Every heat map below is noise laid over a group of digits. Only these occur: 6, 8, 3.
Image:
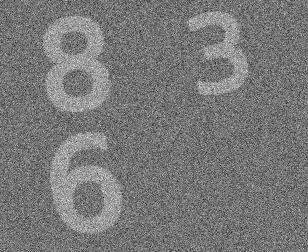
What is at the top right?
3
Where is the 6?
bottom left
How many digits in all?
3
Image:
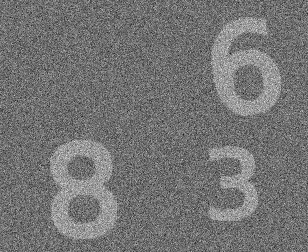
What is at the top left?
nothing
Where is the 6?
top right
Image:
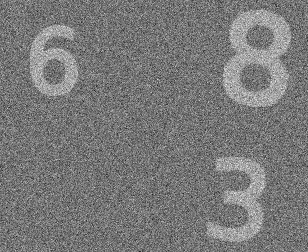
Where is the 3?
bottom right
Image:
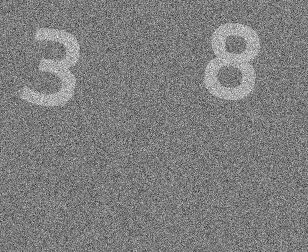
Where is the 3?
top left
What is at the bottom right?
nothing
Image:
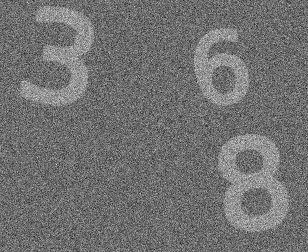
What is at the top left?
3
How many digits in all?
3
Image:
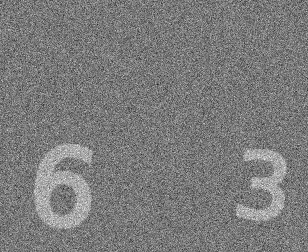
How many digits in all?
2
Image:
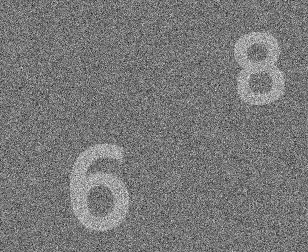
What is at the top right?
8
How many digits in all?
2
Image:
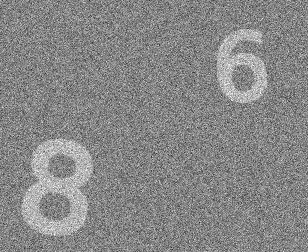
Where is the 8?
bottom left
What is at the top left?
nothing
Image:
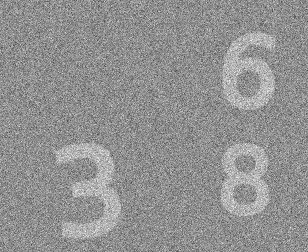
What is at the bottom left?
3
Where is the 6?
top right
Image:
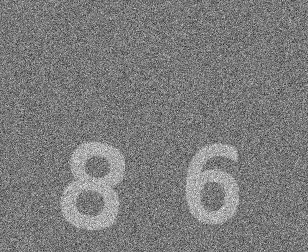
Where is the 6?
bottom right
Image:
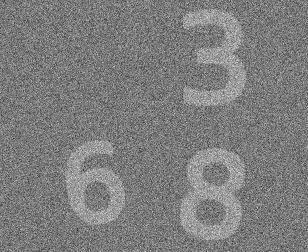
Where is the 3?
top right
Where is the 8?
bottom right
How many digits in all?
3
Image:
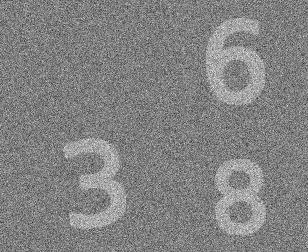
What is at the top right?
6
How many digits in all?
3
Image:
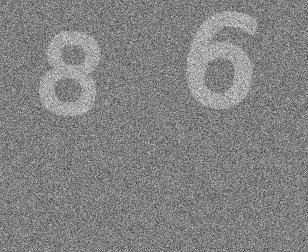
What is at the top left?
8
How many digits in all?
2
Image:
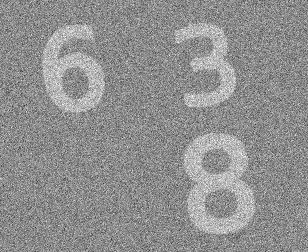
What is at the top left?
6
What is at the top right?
3
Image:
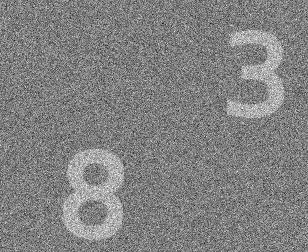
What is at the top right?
3
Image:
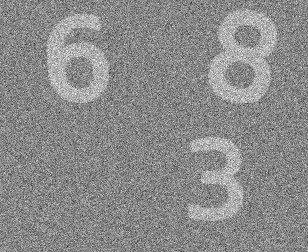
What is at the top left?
6
